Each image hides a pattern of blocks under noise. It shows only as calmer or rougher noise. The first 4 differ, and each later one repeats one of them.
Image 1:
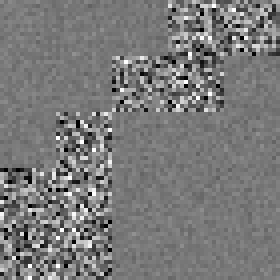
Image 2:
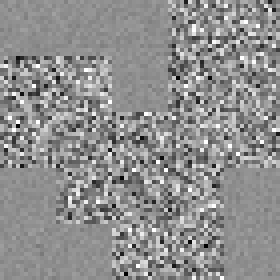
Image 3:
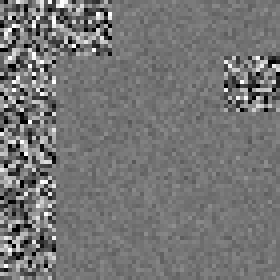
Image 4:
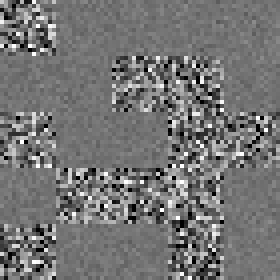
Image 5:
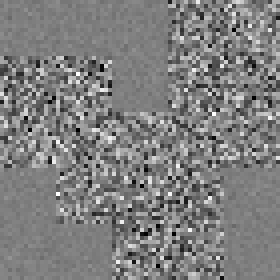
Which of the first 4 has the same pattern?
2
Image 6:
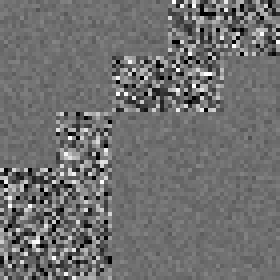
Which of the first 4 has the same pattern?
1
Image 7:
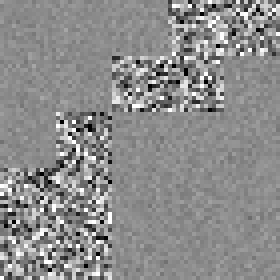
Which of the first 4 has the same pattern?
1
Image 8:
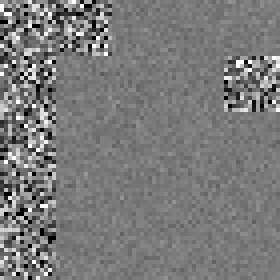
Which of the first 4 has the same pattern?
3
